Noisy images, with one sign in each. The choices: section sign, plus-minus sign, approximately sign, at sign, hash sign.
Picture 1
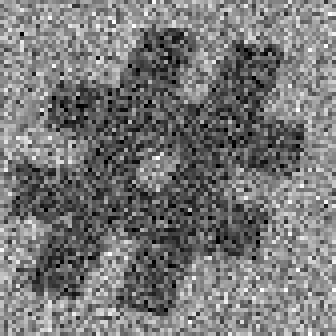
hash sign
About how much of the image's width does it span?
nearly all
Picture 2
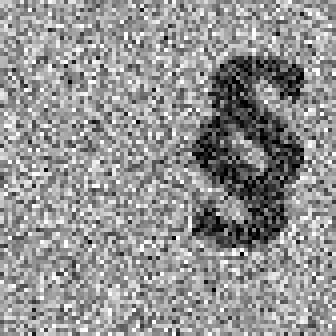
section sign
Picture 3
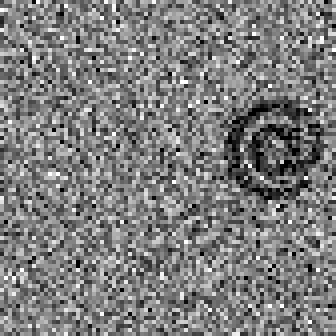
at sign
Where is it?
middle right
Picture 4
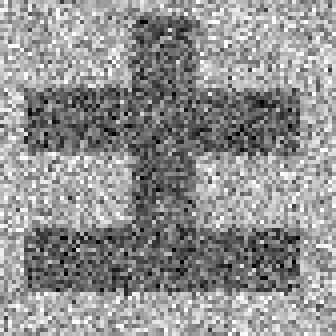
plus-minus sign
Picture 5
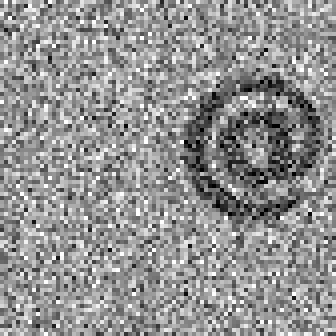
at sign
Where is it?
middle right
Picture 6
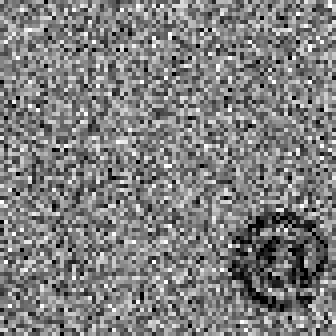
at sign
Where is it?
bottom right
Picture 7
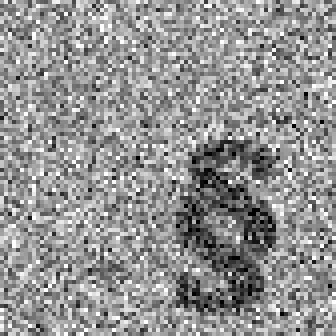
section sign
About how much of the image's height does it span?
half
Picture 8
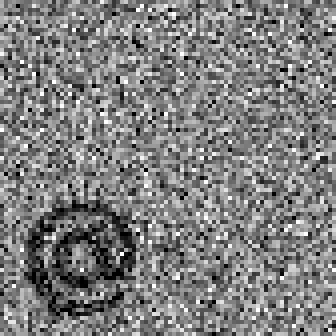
at sign
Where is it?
bottom left
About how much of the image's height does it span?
a third
